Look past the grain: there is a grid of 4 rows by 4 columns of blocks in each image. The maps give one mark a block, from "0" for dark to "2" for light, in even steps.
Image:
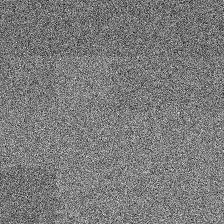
0 0 0 0
1 2 1 1
2 2 2 2
0 2 2 2
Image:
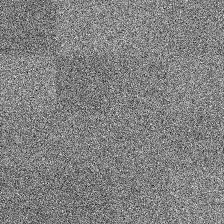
0 2 2 1
2 0 1 2
1 1 1 1
0 0 1 2
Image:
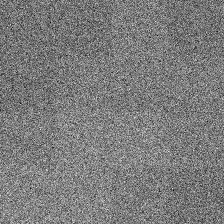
0 0 1 0
0 1 1 1
1 2 2 1
2 2 1 0
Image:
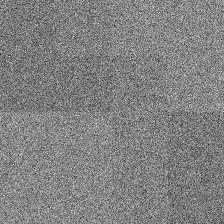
0 1 2 2
0 0 1 2
2 2 1 0
2 2 1 0
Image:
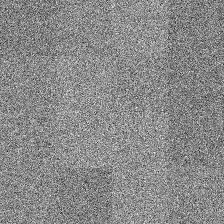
0 1 2 0
1 2 1 0
1 2 2 0
1 0 2 1
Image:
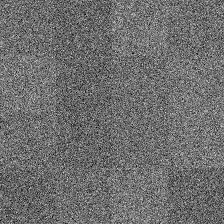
1 0 2 1
2 0 1 2
1 0 1 2
0 1 2 0
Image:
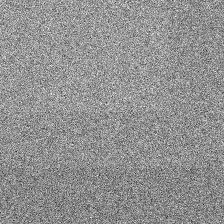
2 2 2 1
2 2 2 1
1 1 1 1
0 0 0 0
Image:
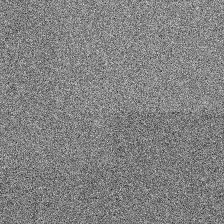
1 2 2 2
1 2 2 2
1 1 0 0
0 0 0 0
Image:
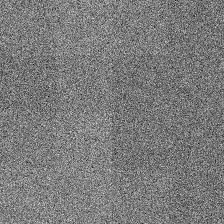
1 2 1 0
0 1 0 0
1 2 0 0
2 2 1 0
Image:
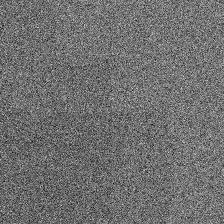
1 2 2 2
1 1 2 2
0 0 1 2
0 0 1 2
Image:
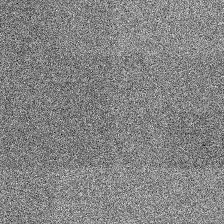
0 1 2 2
0 0 1 1
0 0 1 0
1 2 2 2
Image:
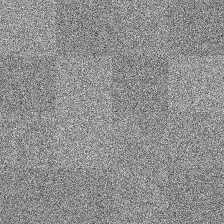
2 0 1 0
0 2 0 2
1 2 1 1
0 0 1 0
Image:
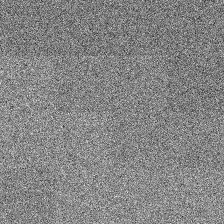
0 0 0 0
2 1 1 0
2 2 1 1
1 2 2 2
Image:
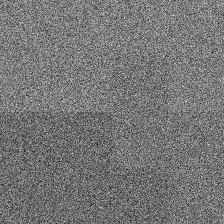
2 2 2 2
2 2 1 2
0 0 1 1
0 0 0 1
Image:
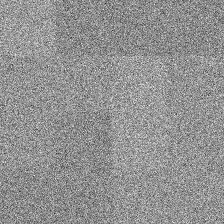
2 0 0 0
1 1 2 1
1 0 2 1
0 0 1 1
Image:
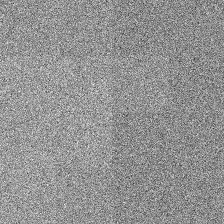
1 1 0 0
2 2 1 0
2 2 0 0
2 1 0 0
